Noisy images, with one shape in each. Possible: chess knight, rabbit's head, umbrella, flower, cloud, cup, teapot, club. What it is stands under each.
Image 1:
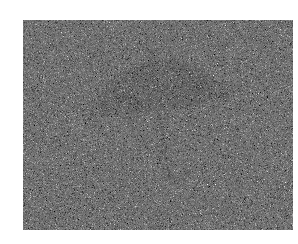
dark umbrella
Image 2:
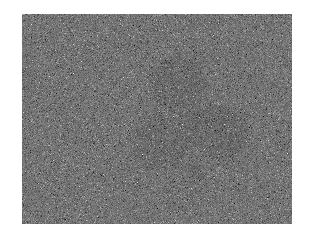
dark club
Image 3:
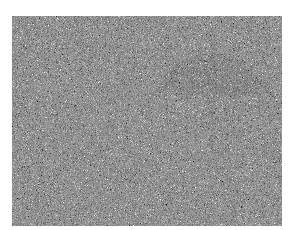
dark umbrella
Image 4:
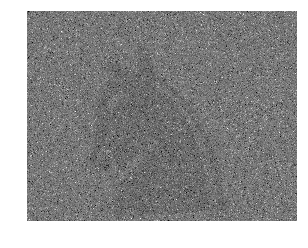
dark chess knight
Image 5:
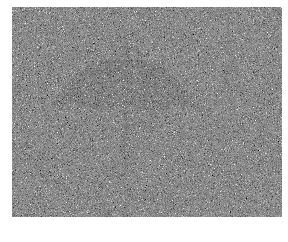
dark umbrella
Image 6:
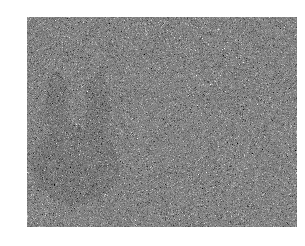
dark rabbit's head
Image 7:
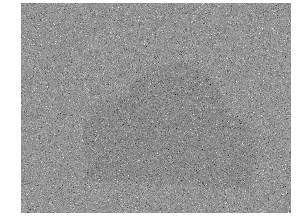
dark cloud
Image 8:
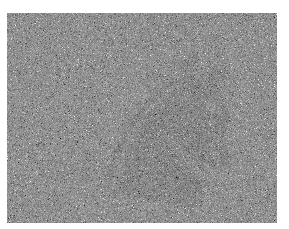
dark chess knight
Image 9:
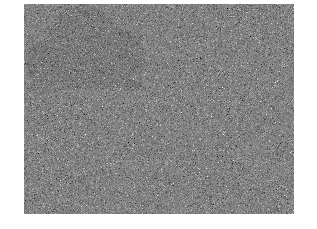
dark cloud, top left
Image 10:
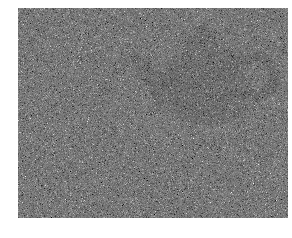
dark teapot
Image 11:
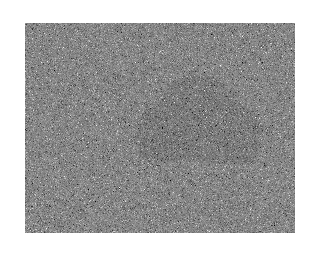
dark cloud
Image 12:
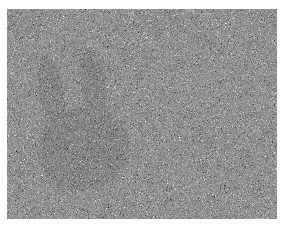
dark rabbit's head
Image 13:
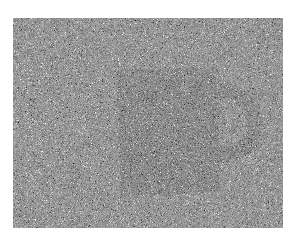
dark cup
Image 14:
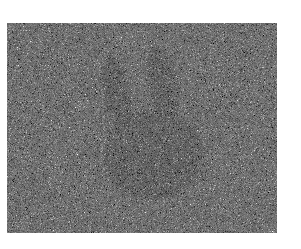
dark rabbit's head
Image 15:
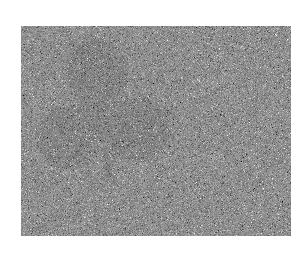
dark club
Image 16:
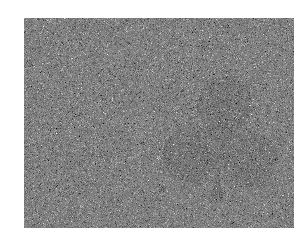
dark club
